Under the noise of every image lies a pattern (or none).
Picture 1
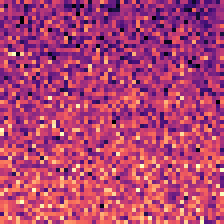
a smooth slope
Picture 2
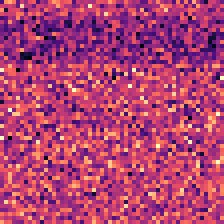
one horizontal stripe
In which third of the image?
top
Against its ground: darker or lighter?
darker
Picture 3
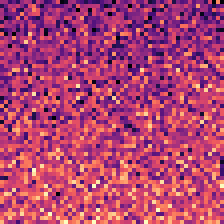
a smooth slope
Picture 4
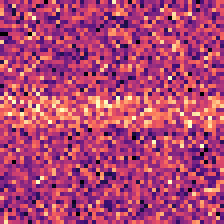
one horizontal stripe
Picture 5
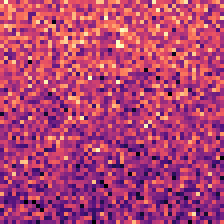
a smooth slope
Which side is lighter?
top
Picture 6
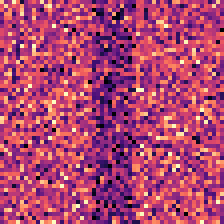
one vertical stripe
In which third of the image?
middle
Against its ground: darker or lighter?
darker
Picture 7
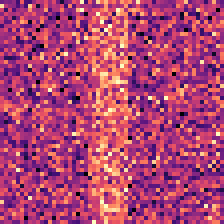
one vertical stripe
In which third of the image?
middle
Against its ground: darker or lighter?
lighter
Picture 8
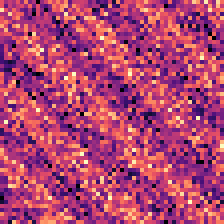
diagonal stripes
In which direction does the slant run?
top left to bottom right
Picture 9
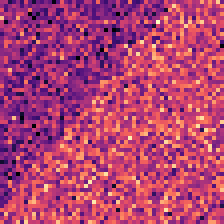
a sharp edge
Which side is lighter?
bottom right
